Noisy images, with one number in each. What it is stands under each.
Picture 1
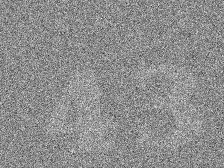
43
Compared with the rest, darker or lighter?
lighter
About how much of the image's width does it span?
two thirds
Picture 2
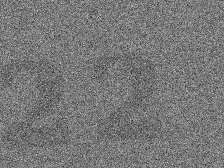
22
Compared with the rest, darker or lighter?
darker
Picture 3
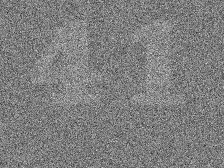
41
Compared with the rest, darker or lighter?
lighter
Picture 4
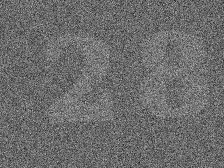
28
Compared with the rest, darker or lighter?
lighter
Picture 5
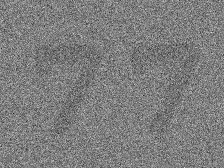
77
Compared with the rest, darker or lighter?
darker
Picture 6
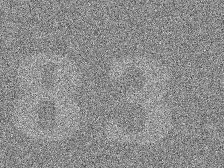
83
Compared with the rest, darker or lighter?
lighter
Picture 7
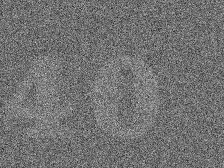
40
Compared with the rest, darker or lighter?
lighter
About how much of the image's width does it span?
two thirds
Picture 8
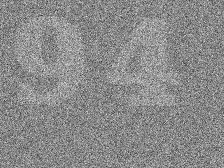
94
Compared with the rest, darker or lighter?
lighter
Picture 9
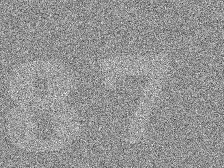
87
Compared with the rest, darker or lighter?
lighter
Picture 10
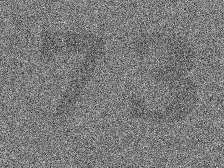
73
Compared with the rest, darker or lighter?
darker
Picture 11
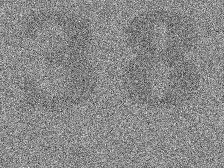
38
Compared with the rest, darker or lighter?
darker
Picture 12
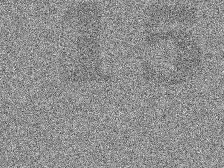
15
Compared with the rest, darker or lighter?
darker
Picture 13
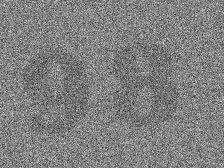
98
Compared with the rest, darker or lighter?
darker
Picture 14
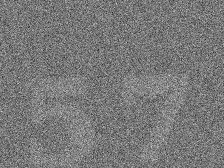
57
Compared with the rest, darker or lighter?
lighter
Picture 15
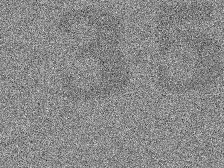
35
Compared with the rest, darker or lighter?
darker
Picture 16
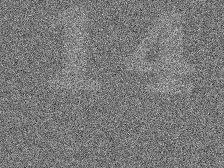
14
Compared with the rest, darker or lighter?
lighter
